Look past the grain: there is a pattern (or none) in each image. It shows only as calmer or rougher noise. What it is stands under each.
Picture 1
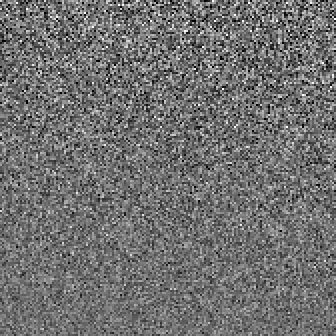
a smooth slope
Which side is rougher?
top
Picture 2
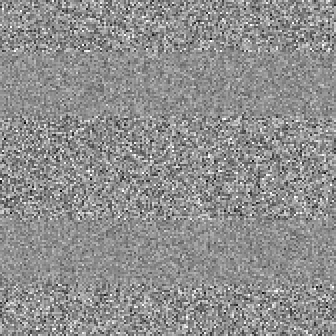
horizontal stripes
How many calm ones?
2
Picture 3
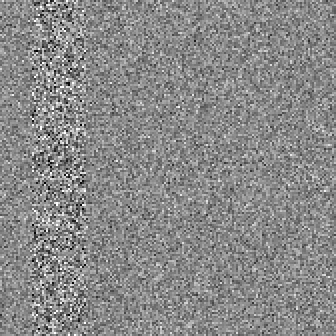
one vertical stripe
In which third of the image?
left
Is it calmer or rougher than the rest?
rougher
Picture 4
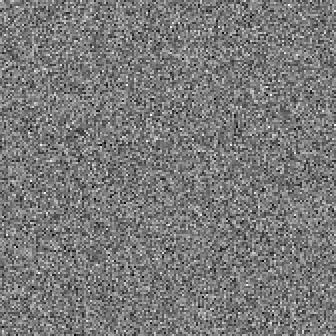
only noise
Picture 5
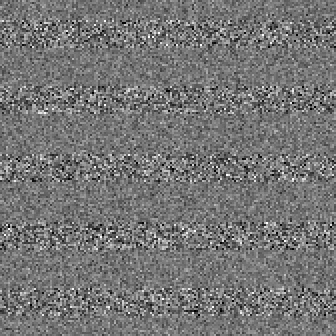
horizontal stripes
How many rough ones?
5
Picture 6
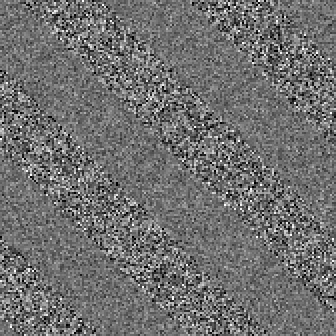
diagonal stripes
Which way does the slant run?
top left to bottom right
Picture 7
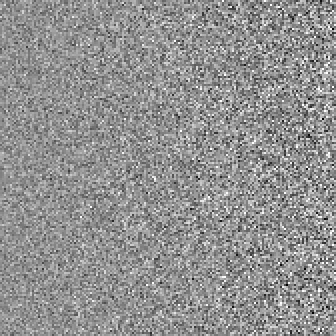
a smooth slope
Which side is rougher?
right
